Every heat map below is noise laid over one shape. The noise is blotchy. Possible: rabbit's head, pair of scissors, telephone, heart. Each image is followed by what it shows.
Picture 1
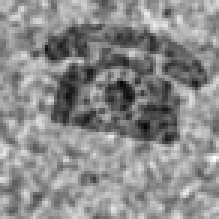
telephone
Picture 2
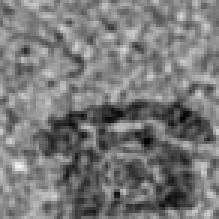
telephone
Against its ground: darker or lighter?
darker
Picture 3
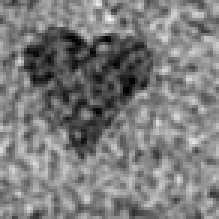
heart
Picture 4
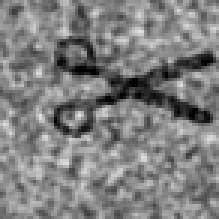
pair of scissors
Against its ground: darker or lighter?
darker
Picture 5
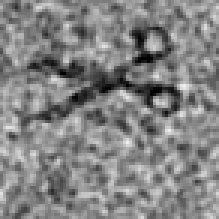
pair of scissors
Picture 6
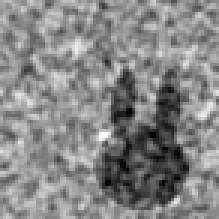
rabbit's head
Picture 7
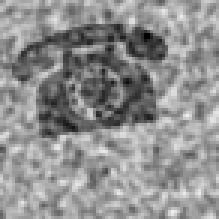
telephone
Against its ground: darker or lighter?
darker
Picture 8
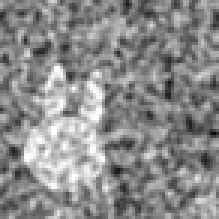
rabbit's head
